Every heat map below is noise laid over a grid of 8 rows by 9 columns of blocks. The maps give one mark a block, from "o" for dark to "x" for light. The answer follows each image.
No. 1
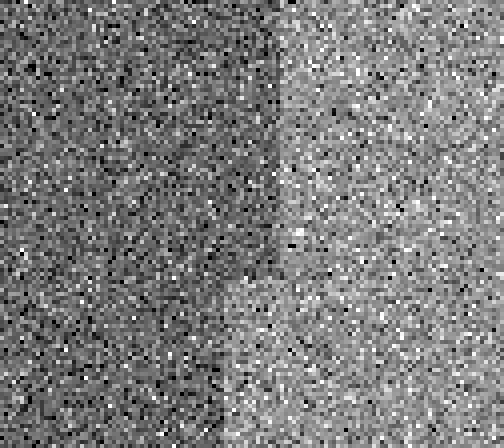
o o o o o x x x x
o o o o o x x x x
o o o o o x x x x
o o o o o x x x x
o o o o o x x x x
o o o o x x x x x
o o o o x x x x x
o o o o x x x x x
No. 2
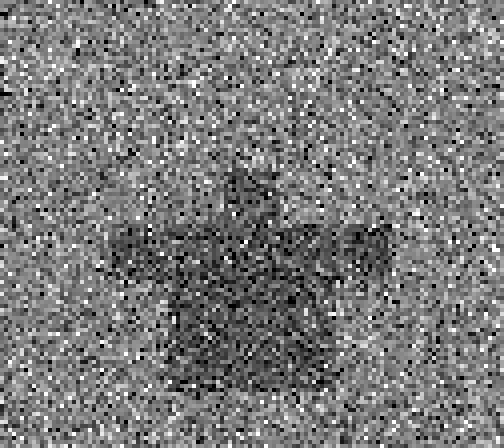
x x x x x x x x x
x x x x x x x x x
x x x x x x x x x
x x x x o x x x x
x x o o o o o x x
x x x o o o x x x
x x x o o o x x x
x x x x x x x x x
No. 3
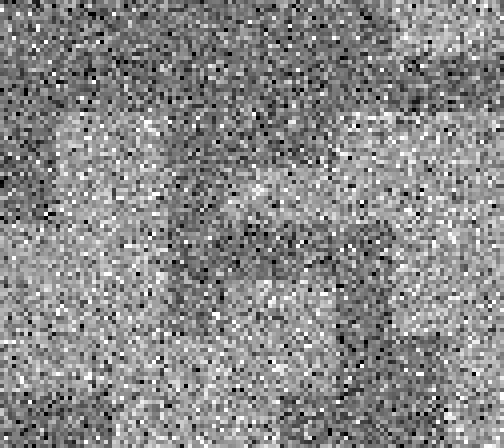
o o o o o o o x x
o o o o o o o o o
o x x o o o x x x
o x x o x x x x x
x x x o o o o x x
x x x o x x o x x
x x x x x x o o x
o o x x x o o o x
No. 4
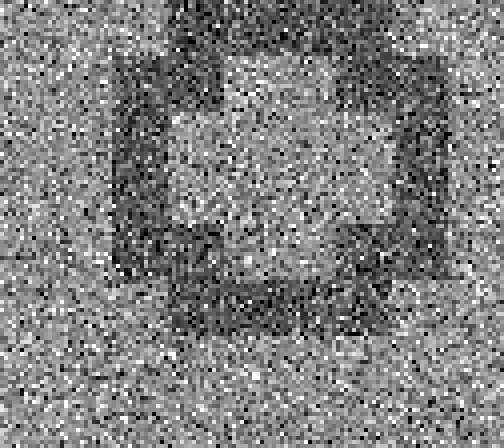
x x x o o o o x x
x x o o x x o o x
x x o x x x x o x
x x o x x x x o x
x x o o x x o o x
x x x o o o o x x
x x x x x x x x x
x x x x x x x x x
